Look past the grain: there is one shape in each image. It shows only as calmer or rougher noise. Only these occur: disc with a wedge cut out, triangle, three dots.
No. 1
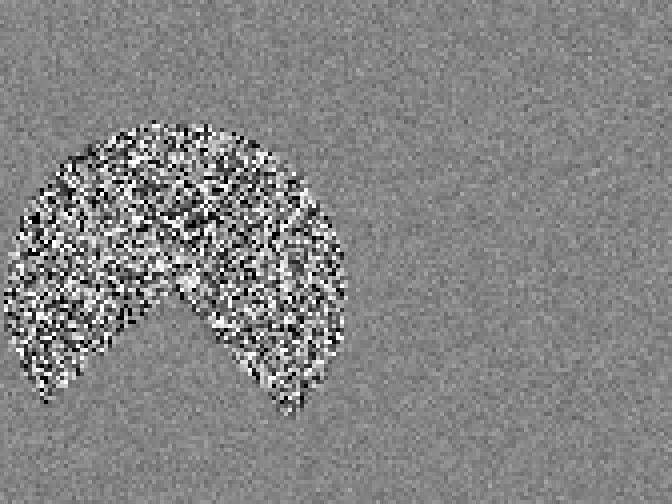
disc with a wedge cut out
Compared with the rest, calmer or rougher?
rougher
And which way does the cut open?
down
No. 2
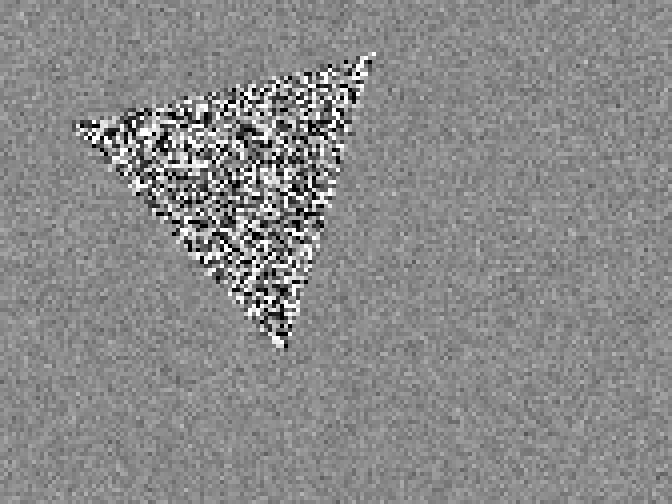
triangle
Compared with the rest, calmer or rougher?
rougher
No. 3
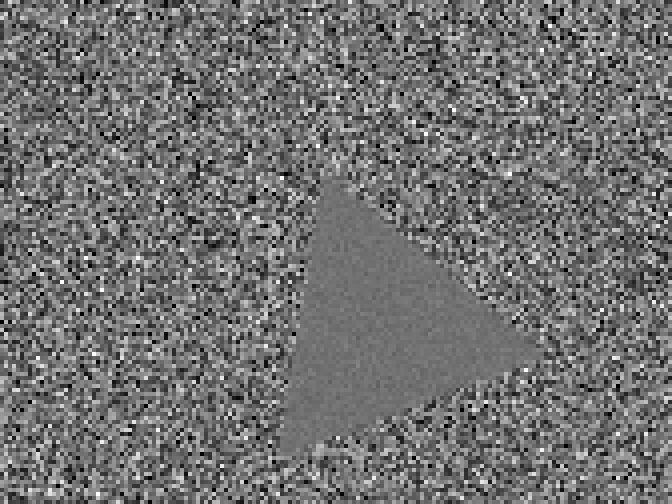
triangle
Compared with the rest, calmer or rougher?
calmer
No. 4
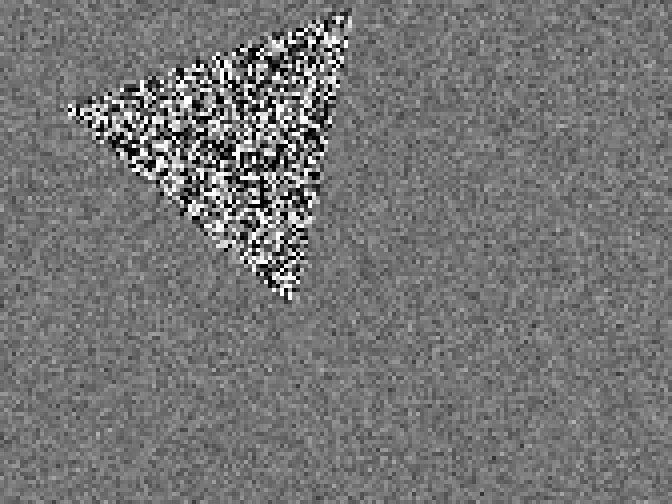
triangle
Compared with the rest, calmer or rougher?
rougher
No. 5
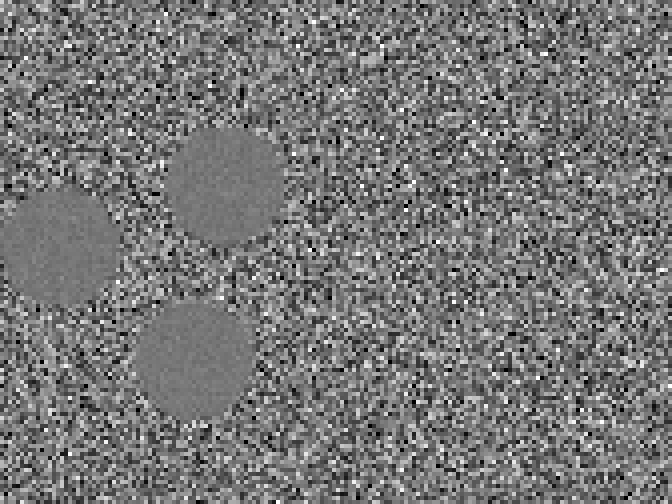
three dots
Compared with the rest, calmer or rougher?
calmer
